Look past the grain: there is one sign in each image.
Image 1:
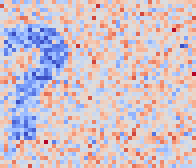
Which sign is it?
question mark
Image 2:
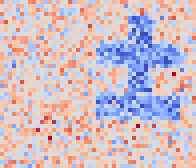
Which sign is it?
plus-minus sign
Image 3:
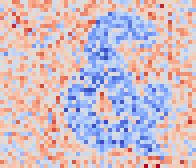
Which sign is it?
ampersand
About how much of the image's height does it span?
nearly all
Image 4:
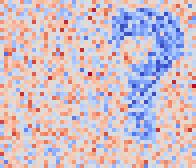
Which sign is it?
question mark
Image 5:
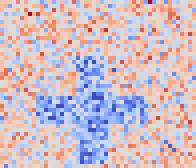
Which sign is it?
plus sign
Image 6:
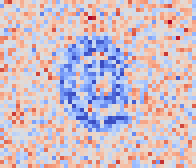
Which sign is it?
at sign
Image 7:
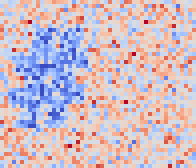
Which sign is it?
hash sign
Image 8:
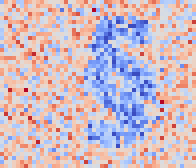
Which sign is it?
section sign
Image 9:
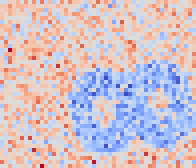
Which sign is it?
infinity sign
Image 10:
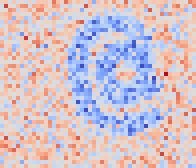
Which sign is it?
at sign
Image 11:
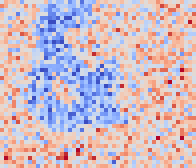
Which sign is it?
ampersand
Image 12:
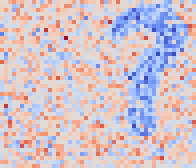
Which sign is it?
question mark
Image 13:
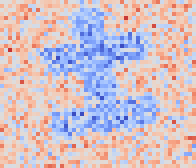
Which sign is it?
plus-minus sign
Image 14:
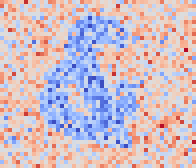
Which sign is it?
ampersand
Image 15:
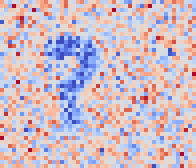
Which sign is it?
question mark
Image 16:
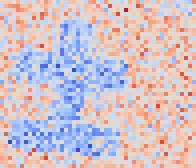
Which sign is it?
plus-minus sign
